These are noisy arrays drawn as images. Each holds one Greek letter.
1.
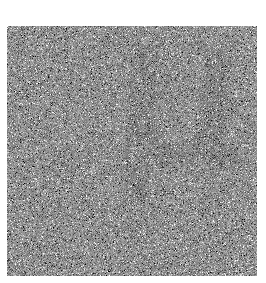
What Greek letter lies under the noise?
mu
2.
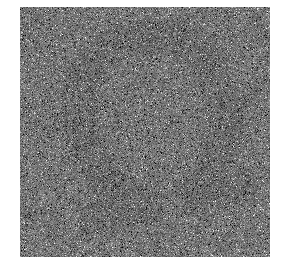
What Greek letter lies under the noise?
omega
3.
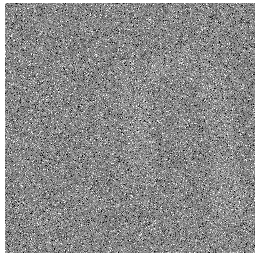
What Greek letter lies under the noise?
eta
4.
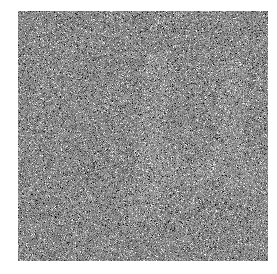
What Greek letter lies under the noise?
mu
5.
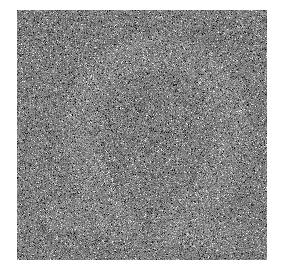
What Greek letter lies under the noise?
omega
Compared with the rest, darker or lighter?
lighter
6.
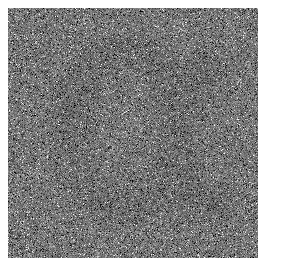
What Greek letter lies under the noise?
alpha
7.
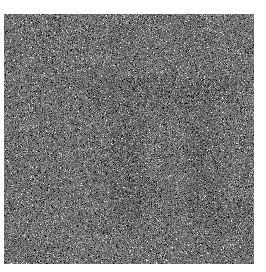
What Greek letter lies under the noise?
pi
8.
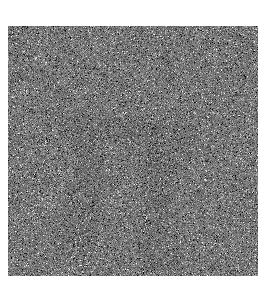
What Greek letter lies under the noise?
pi
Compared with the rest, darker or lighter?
darker
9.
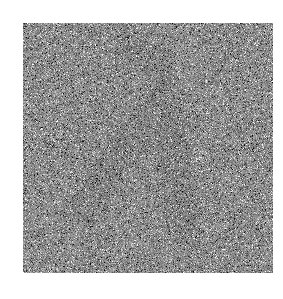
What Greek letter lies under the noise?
lambda
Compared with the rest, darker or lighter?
darker
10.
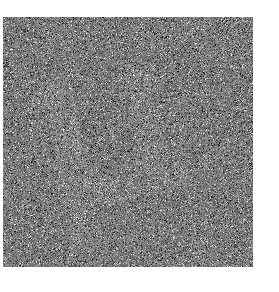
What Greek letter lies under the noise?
mu
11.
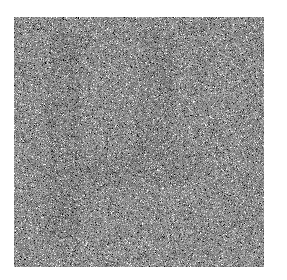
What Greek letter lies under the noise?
mu
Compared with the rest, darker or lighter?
darker
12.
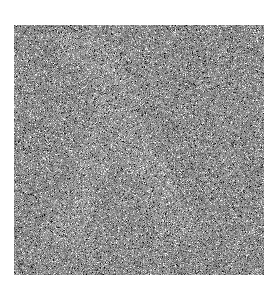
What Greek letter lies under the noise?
lambda
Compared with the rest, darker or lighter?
lighter
